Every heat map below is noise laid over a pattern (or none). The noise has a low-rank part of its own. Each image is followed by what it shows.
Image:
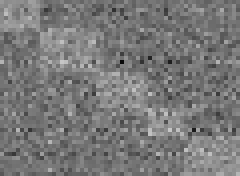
blocks along the diagonal
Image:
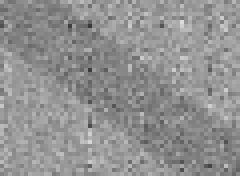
a diagonal band
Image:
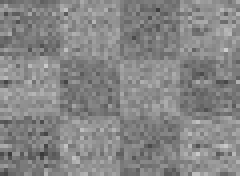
a checkerboard
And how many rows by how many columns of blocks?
3 by 4
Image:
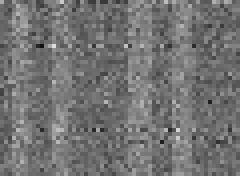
bands of columns
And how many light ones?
4
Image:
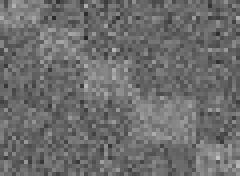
blocks along the diagonal
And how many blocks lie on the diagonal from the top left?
5
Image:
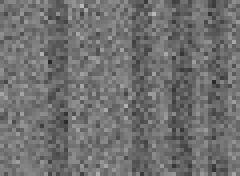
bands of columns
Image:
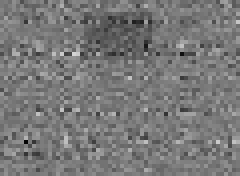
one block
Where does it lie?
top middle
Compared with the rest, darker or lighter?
darker
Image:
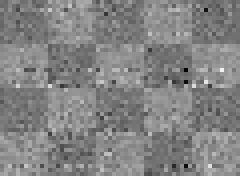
a checkerboard
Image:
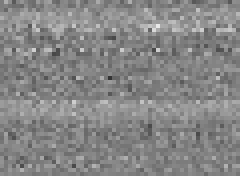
bands of rows
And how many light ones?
2
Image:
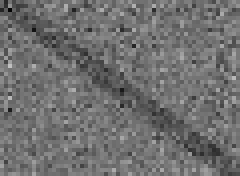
a diagonal band
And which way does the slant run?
top left to bottom right
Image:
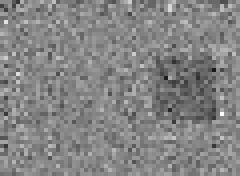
one block
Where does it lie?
middle right
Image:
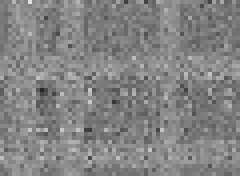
bands of rows crossing bands of columns
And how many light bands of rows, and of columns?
2 and 3
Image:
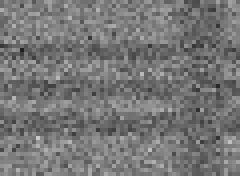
bands of rows crossing bands of columns
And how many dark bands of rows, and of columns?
3 and 1
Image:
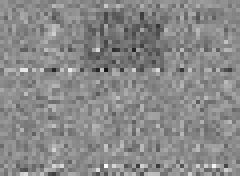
one block
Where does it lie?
top middle
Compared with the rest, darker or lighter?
darker
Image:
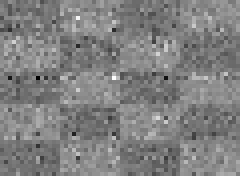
a checkerboard
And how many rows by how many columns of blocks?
5 by 4
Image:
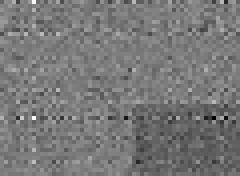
one block
